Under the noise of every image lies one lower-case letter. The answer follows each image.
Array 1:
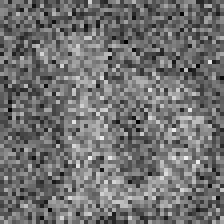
b
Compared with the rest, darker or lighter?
lighter
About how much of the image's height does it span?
nearly all
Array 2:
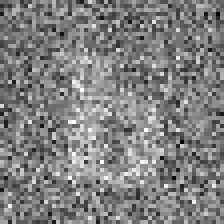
b
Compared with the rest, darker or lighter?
lighter
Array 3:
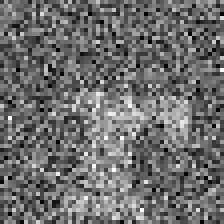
r
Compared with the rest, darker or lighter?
lighter
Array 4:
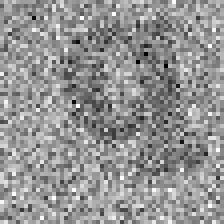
q
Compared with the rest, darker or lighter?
darker
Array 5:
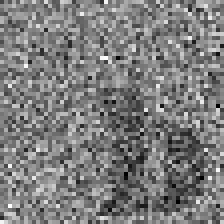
b
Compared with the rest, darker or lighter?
darker
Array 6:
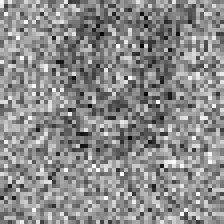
g
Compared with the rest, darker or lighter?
darker
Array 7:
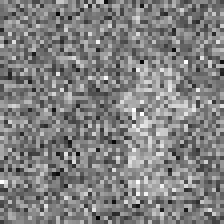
t
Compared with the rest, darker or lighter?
lighter
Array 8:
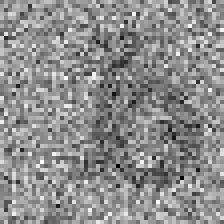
b
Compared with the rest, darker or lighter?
darker
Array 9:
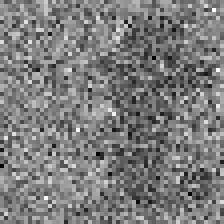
t
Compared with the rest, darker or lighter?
darker
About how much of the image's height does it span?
nearly all
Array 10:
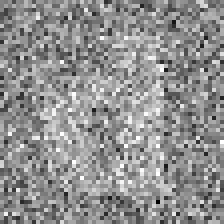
d
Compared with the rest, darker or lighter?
lighter
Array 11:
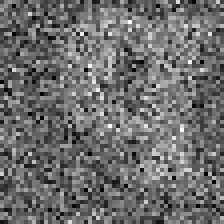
q
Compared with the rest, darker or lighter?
lighter
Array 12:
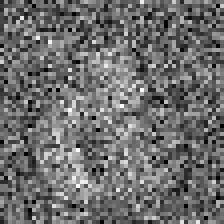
d
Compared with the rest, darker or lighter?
lighter
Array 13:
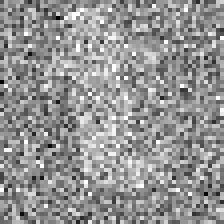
t
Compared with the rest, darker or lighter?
lighter
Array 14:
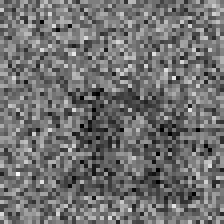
n
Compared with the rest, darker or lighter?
darker
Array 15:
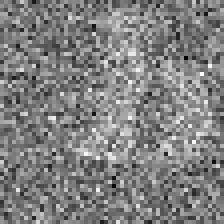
b
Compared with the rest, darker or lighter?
lighter
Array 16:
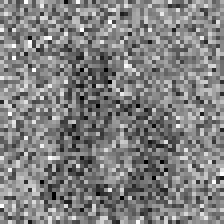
b
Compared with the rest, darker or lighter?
darker
